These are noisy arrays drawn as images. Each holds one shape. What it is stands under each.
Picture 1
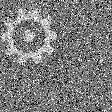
gear
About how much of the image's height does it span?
half
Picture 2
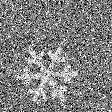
snowflake
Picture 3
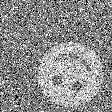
smiling face
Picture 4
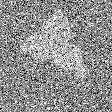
chess pawn
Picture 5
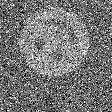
smiling face
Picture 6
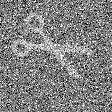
pair of scissors
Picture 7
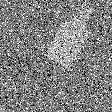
bottle
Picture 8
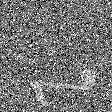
musical note
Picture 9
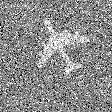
airplane
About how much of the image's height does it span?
half
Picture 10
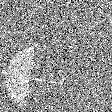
umbrella
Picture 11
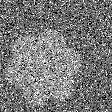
flower
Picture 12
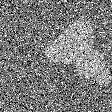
chess pawn
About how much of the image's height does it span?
two thirds
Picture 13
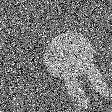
rabbit's head
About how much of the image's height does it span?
two thirds
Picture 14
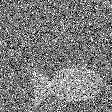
fish
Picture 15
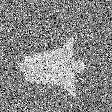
bell
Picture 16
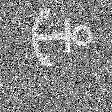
anchor
